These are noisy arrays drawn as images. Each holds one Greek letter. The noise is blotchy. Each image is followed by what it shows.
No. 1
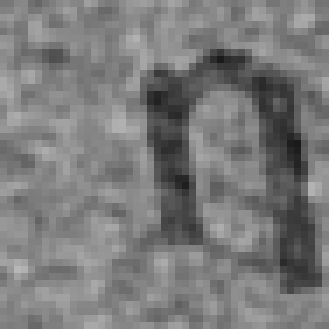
dark eta
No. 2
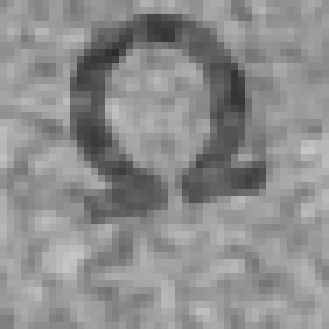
dark omega
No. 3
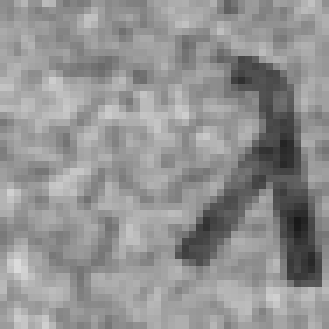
dark lambda
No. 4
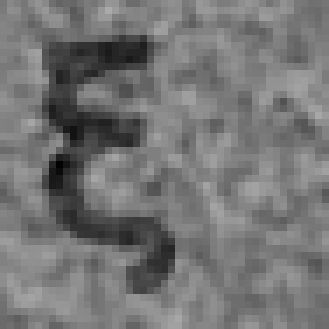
dark xi
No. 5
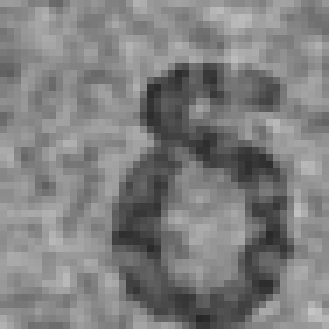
dark delta
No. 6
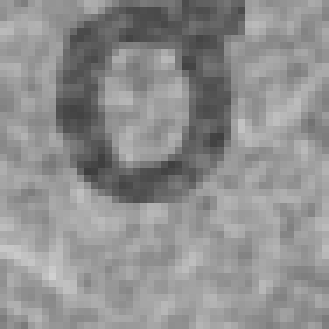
dark sigma
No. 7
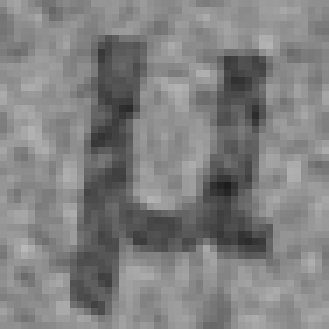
dark mu
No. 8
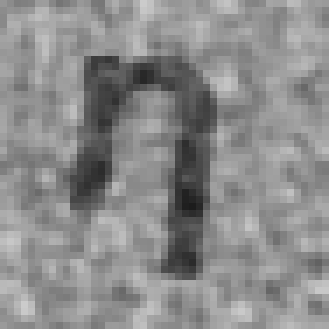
dark eta
